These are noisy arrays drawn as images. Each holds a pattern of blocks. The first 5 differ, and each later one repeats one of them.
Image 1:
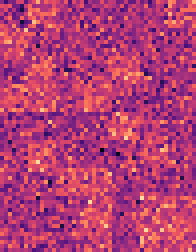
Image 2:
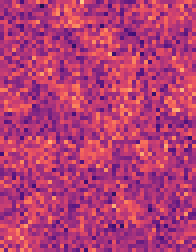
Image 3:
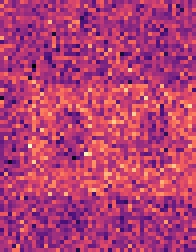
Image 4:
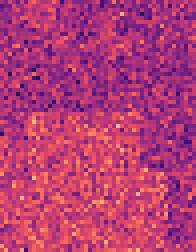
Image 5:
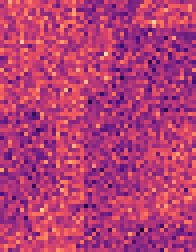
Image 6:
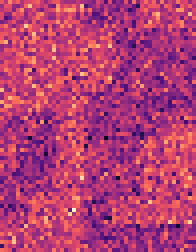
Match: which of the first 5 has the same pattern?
5
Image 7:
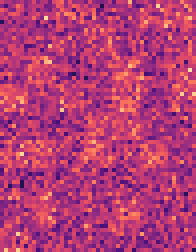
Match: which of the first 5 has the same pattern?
2
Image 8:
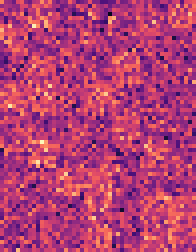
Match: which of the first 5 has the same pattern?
1
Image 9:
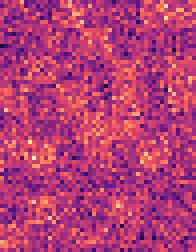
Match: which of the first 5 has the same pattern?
2
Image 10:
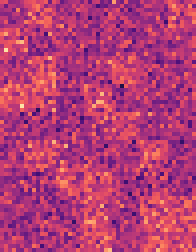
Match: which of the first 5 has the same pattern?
1
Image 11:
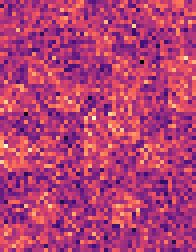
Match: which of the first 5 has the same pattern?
2
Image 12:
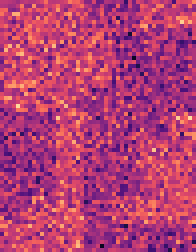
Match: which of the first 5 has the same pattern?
5
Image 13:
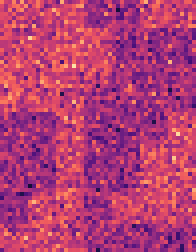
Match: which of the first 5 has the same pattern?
5
